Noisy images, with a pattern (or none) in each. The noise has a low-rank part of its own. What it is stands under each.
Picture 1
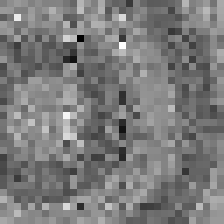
rings round one point
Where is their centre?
middle left
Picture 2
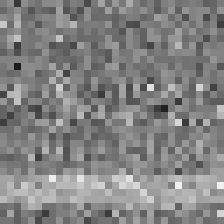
one horizontal stripe
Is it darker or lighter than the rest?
lighter
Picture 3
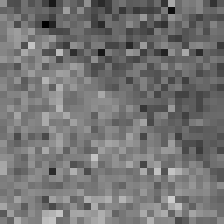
a sharp edge
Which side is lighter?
bottom left
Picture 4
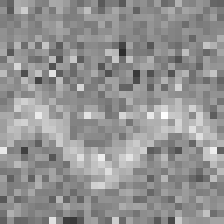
a wavy band
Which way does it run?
left to right
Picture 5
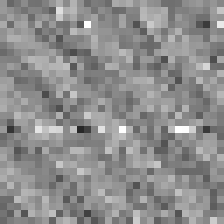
diagonal stripes
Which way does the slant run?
top left to bottom right
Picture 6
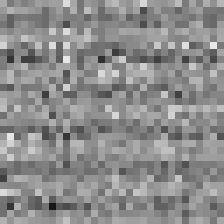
horizontal stripes
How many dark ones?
6
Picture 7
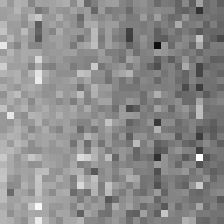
a smooth slope
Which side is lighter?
left
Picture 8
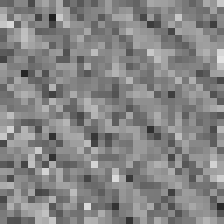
diagonal stripes
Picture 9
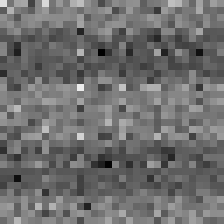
horizontal stripes
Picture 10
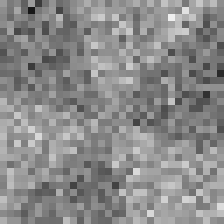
spokes from one point
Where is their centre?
centre
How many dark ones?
3
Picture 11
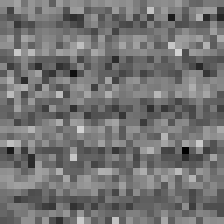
horizontal stripes
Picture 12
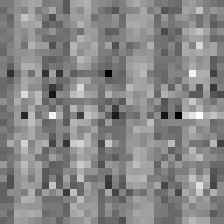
vertical stripes
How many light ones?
4
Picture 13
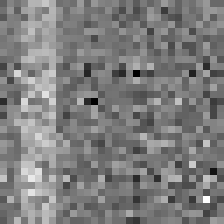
one vertical stripe
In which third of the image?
left
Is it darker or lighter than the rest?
lighter
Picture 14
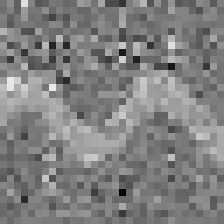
a wavy band
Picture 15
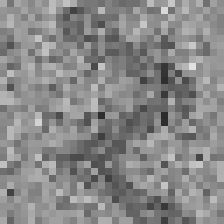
a wavy band
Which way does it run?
top to bottom
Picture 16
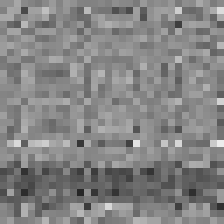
one horizontal stripe
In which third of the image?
bottom
